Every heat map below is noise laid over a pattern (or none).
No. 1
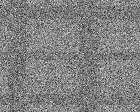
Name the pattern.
bands of rows crossing bands of columns
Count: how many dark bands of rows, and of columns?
3 and 2
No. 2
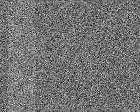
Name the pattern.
one band of columns
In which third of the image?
left
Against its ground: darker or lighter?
lighter
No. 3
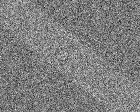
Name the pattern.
a diagonal band
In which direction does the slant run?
top left to bottom right
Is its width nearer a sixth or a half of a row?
a half
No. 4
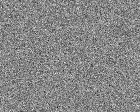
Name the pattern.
only noise
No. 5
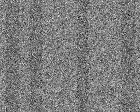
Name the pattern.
bands of columns
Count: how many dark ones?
4
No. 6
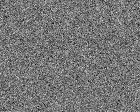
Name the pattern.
only noise
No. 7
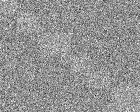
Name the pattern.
blocks along the diagonal
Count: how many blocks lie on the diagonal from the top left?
6
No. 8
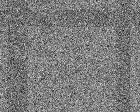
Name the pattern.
bands of rows crossing bands of columns
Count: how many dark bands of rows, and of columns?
1 and 2
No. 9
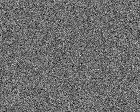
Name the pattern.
only noise
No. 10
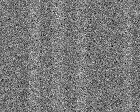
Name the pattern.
bands of columns
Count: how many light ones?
4
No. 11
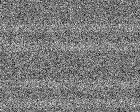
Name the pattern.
bands of rows
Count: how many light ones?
4
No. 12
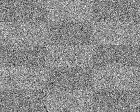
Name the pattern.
a checkerboard
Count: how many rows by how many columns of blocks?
5 by 3
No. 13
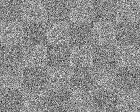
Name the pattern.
a checkerboard
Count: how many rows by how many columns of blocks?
5 by 6
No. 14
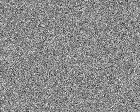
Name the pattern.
only noise
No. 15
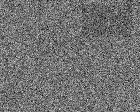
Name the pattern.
one block
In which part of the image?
top right
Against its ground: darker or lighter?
darker
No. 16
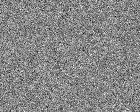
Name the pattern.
only noise
